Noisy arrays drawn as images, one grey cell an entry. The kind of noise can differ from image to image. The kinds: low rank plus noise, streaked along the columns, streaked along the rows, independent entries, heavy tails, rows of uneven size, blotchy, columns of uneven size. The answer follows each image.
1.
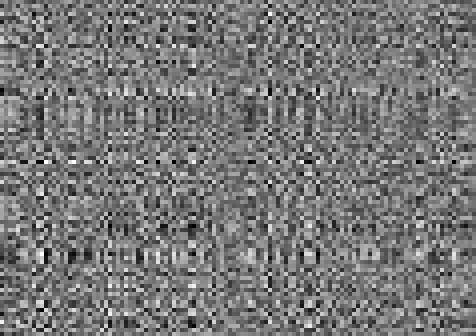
low rank plus noise
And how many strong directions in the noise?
two
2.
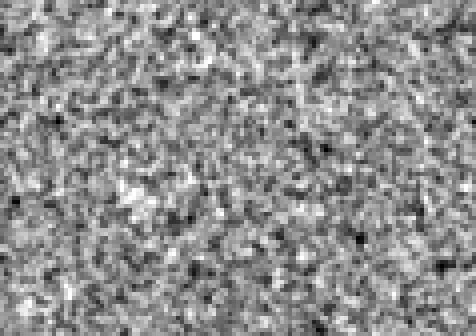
blotchy
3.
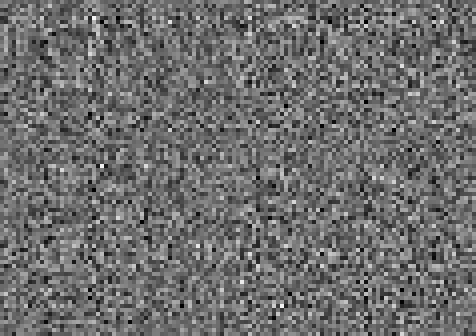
low rank plus noise
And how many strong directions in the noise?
five to eight
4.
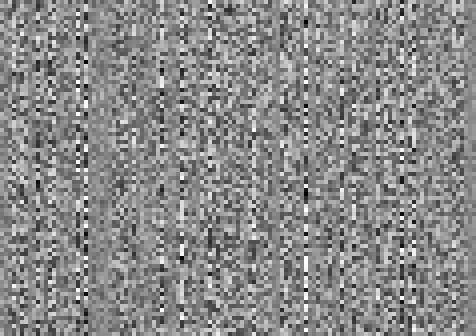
columns of uneven size
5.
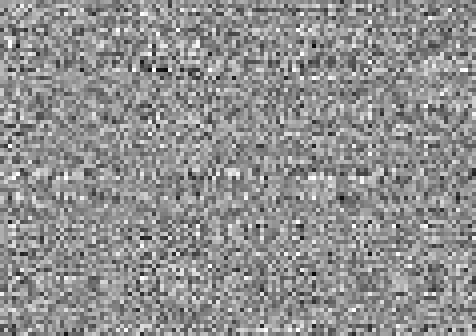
low rank plus noise
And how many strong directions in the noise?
five to eight
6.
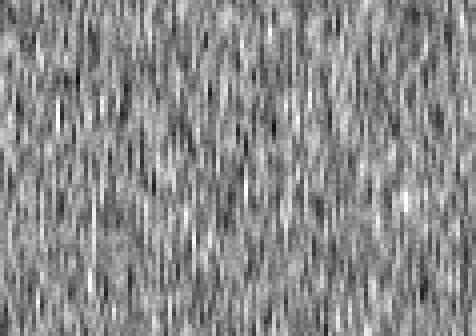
streaked along the columns
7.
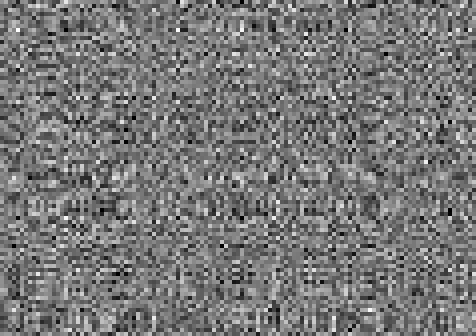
low rank plus noise
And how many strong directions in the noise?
three or four
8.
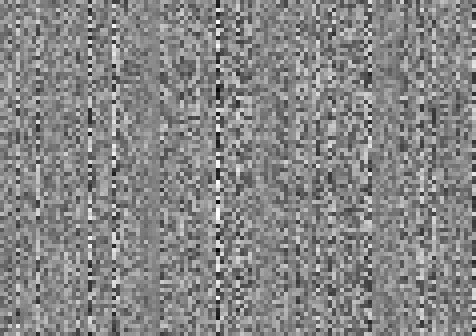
columns of uneven size
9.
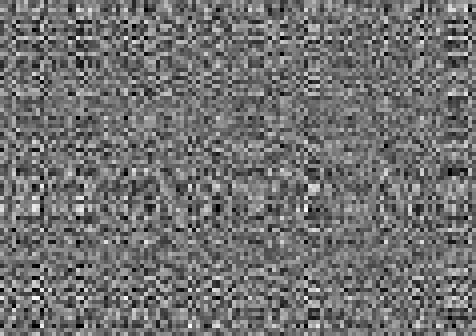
low rank plus noise
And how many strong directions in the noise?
two
